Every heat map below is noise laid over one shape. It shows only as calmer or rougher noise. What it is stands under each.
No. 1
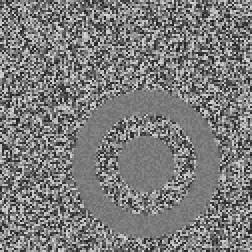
bullseye
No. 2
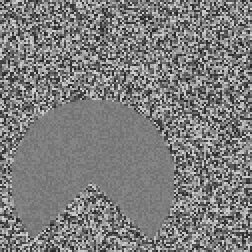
disc with a wedge cut out
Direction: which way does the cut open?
down
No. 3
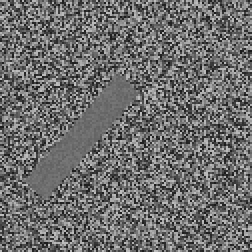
bar
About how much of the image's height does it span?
half
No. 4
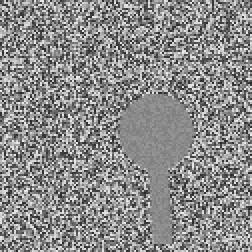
lollipop
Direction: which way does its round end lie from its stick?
up
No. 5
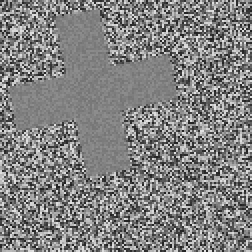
cross
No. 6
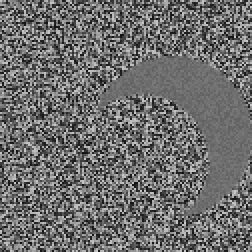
crescent
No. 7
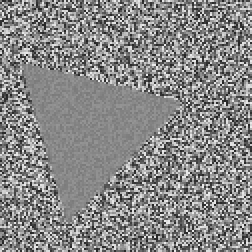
triangle
